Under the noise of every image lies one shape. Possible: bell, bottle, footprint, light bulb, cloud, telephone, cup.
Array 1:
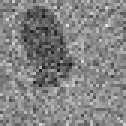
dark footprint
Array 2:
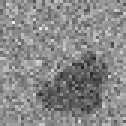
dark cloud
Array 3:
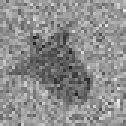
dark bell
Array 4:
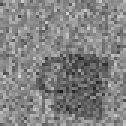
dark cup
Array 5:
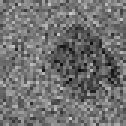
dark telephone
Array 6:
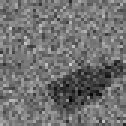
dark bottle
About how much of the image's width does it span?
two thirds
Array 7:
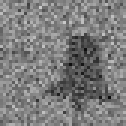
dark bell
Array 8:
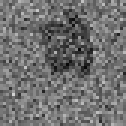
dark telephone
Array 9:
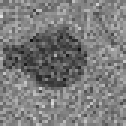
dark light bulb
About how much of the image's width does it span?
two thirds
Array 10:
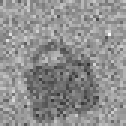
dark cup
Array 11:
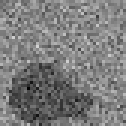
dark light bulb
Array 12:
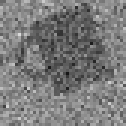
dark cup
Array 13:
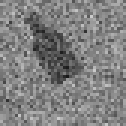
dark bottle
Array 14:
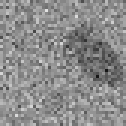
dark footprint
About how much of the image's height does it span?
half
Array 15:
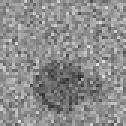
dark light bulb
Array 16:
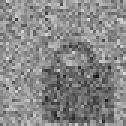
dark cup
